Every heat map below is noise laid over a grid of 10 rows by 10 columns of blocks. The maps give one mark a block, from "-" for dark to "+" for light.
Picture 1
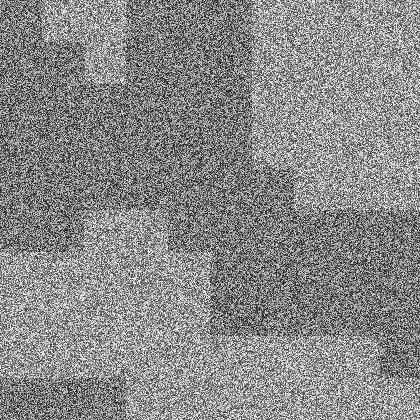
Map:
- + + - - - + + + +
- - + - - - + + + +
- - - - - - + + + +
- - - - - - + + + +
- - - - - - - + + +
- - + + - - - - - -
+ + + + + - - - - -
+ + + + + - - - - -
+ + + + + + + + + -
- - - + + + + + + +
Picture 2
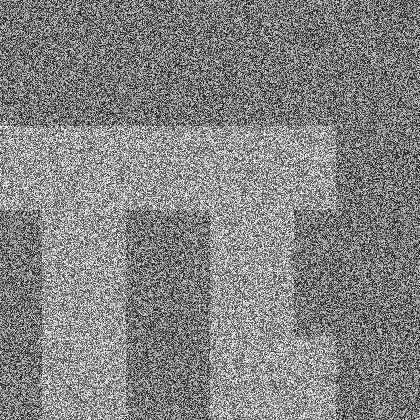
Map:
- - - - - - - - - -
- - - - - - - - - -
- - - - - - - - - -
+ + + + + + + + - -
+ + + + + + + + - -
- + + - - + + - - -
- + + - - + + - - -
- + + - - + + - - -
- + + - - + + + - -
- + + - - + + + - -
